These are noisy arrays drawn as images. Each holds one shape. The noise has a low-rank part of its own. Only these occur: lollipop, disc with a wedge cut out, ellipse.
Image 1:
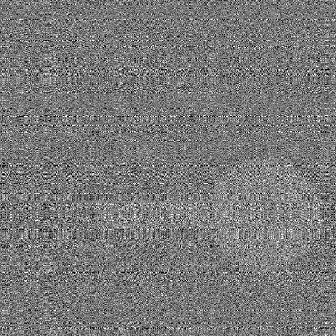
lollipop
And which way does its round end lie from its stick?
right
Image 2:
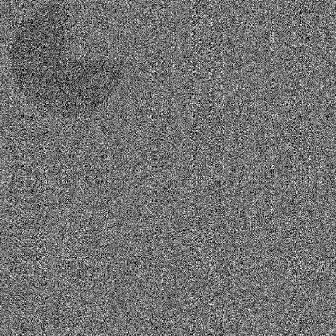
disc with a wedge cut out
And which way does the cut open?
up and right
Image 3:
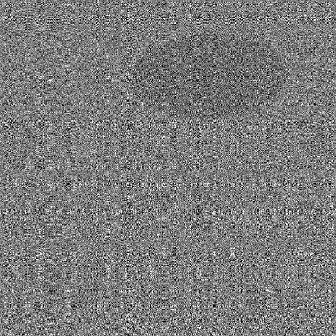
ellipse
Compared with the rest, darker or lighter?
darker
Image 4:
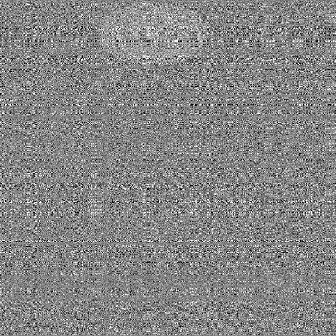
ellipse
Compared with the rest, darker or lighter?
lighter
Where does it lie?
top middle
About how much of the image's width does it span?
a third
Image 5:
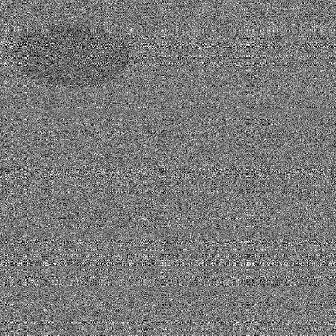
ellipse
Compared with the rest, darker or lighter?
darker
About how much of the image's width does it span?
a third
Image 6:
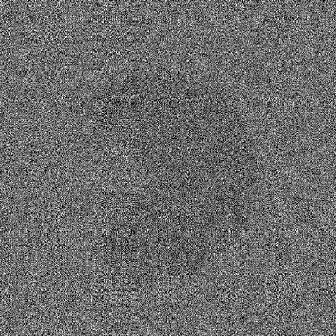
disc with a wedge cut out
